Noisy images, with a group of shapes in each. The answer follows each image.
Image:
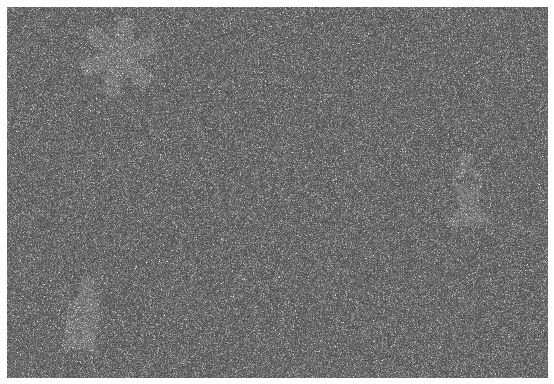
top left: asterisk; middle right: chess bishop; bottom left: bottle
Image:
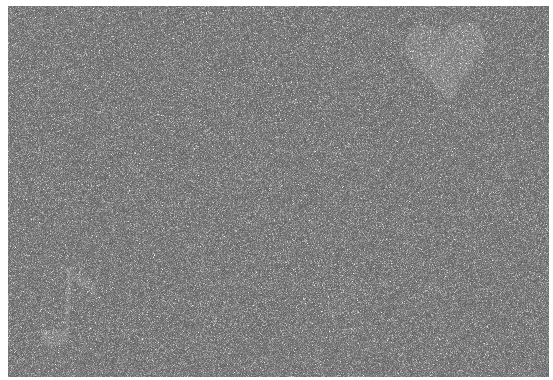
top right: heart; bottom left: musical note
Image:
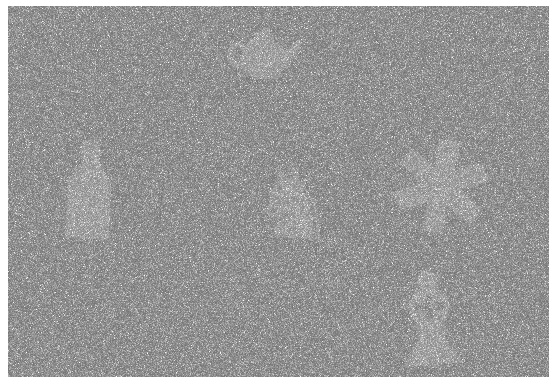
top middle: teapot; middle left: bottle; centre: chess knight; middle right: asterisk; bottom right: chess bishop
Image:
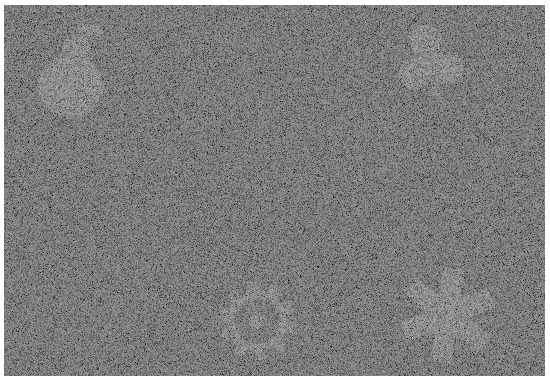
top left: pear; top right: club; bottom middle: gear; bottom right: asterisk
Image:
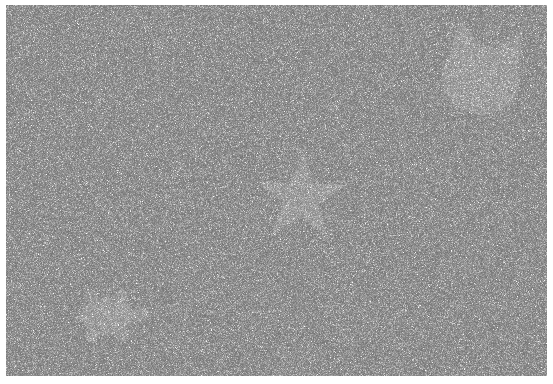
top right: cat's head; centre: star; bottom left: turtle
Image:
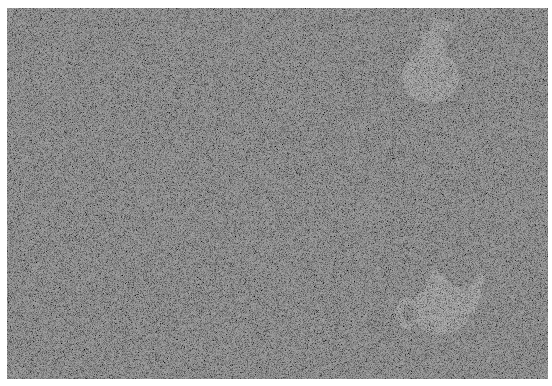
top right: pear; bottom right: teapot
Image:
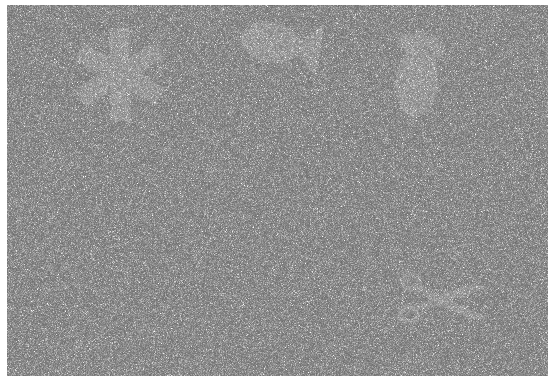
top left: asterisk; top middle: fish; top right: footprint; bottom right: pair of scissors
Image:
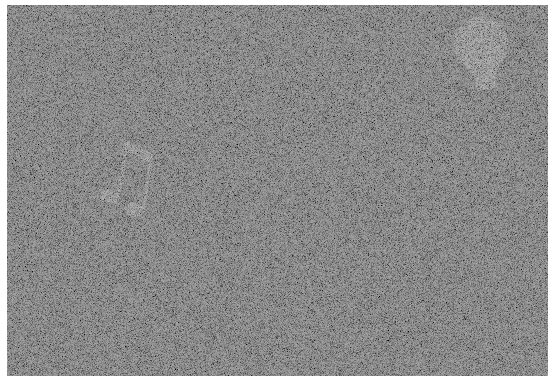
top right: light bulb; middle left: pair of musical notes
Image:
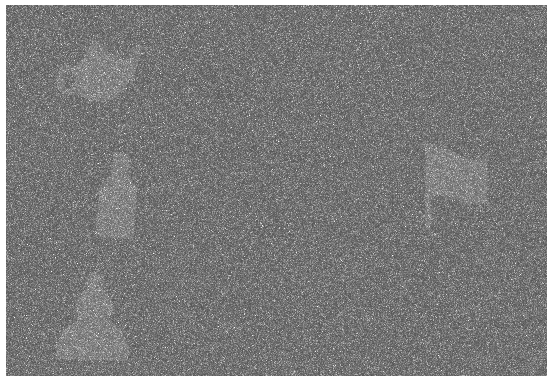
top left: teapot; middle left: bottle; middle right: flag; bottom left: chess pawn
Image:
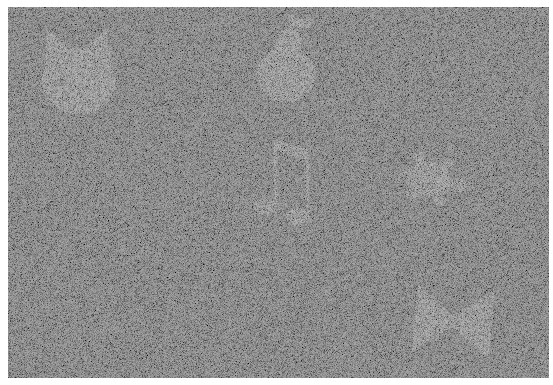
top left: cat's head; top middle: pear; centre: pair of musical notes; middle right: turtle; bottom right: bow tie
